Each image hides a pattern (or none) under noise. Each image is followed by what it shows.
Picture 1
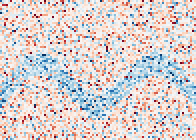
a wavy band
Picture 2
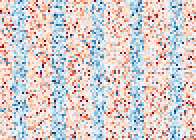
vertical stripes
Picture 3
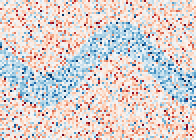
a wavy band
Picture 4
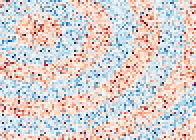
rings round one point
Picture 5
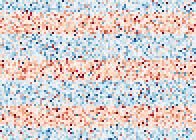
horizontal stripes
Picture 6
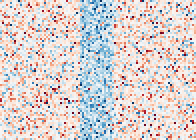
one vertical stripe
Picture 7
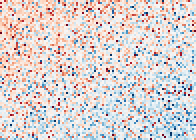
a smooth slope
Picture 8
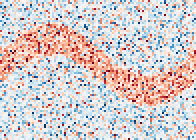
a wavy band
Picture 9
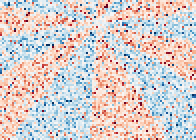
spokes from one point
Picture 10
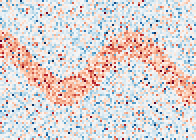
a wavy band
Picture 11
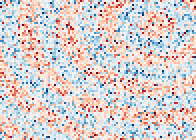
rings round one point
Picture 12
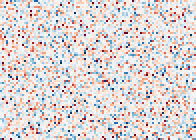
only noise
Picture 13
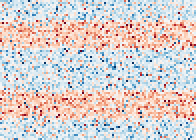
horizontal stripes
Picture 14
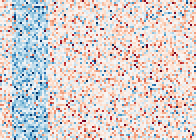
one vertical stripe
